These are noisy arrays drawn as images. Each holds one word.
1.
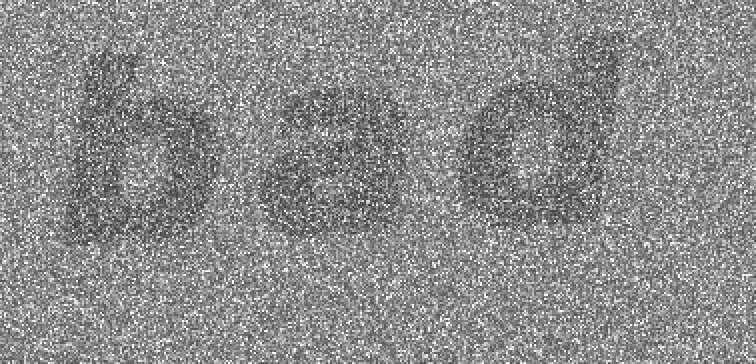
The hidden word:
bad
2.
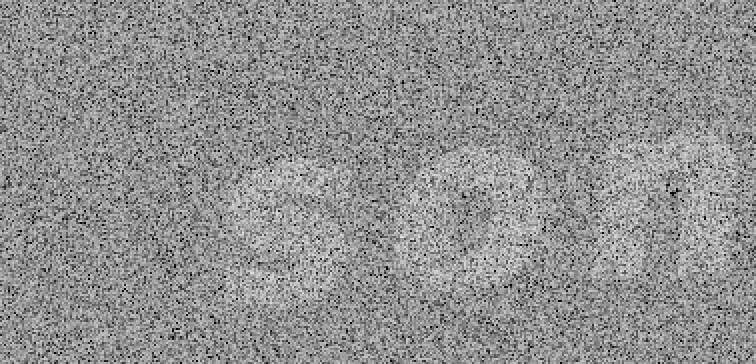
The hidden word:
son
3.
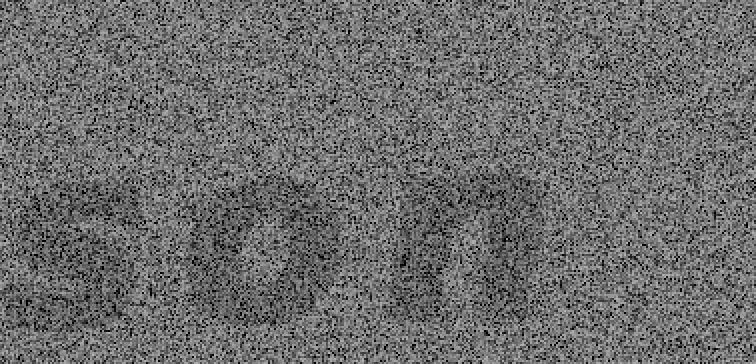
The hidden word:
son
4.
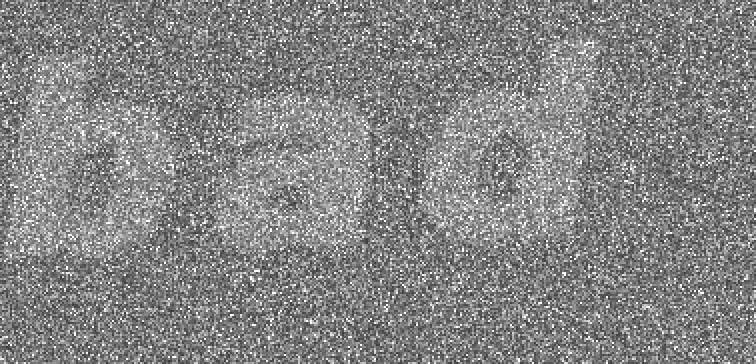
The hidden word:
bad
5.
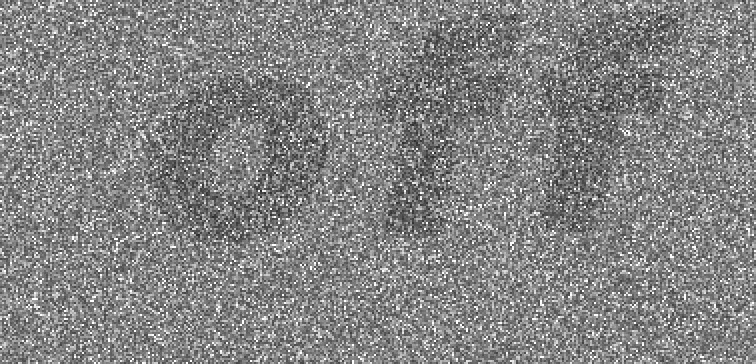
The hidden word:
off
